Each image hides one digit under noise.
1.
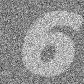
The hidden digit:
6
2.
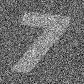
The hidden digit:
7
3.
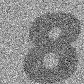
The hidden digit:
8
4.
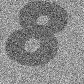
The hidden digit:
8
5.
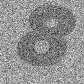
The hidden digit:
8
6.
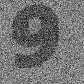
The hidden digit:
9
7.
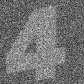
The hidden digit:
4
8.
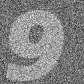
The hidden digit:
9
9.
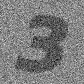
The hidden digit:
3
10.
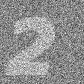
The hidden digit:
2
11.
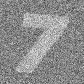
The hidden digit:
7
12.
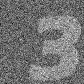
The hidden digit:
3
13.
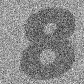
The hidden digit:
8
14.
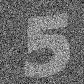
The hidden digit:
5
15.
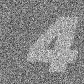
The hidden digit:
4
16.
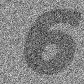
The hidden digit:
6
